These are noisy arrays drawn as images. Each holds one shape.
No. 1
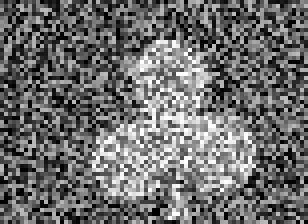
light club
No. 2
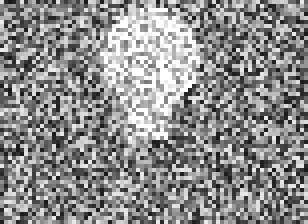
light light bulb
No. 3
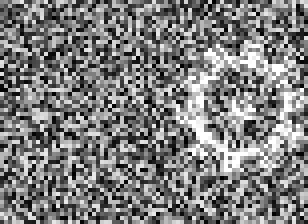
light gear
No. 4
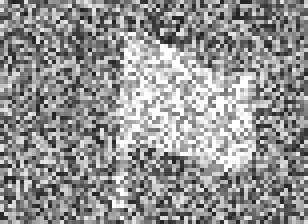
light flag
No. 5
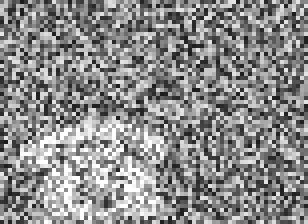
light telephone
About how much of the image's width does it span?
half
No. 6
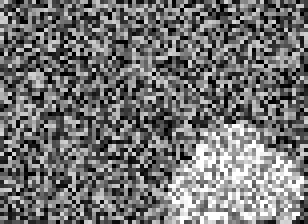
light cloud, bottom right
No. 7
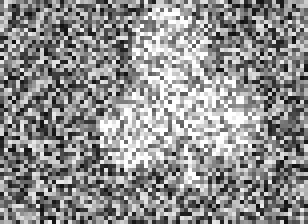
light club
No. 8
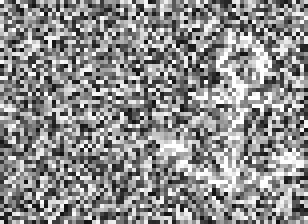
light anchor
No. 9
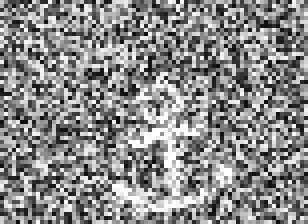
light anchor
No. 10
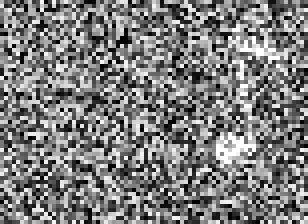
light musical note
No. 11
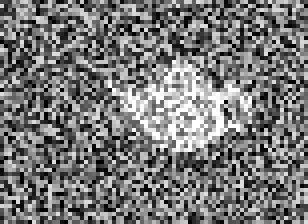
light teapot
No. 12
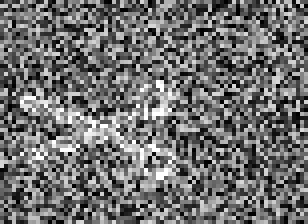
light pair of scissors
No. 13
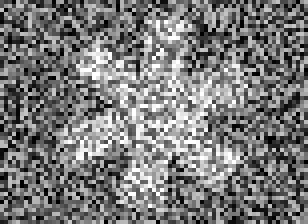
light asterisk
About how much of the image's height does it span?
nearly all
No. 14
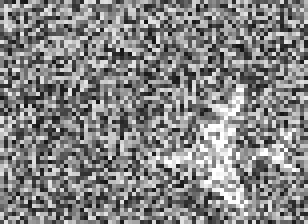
light airplane
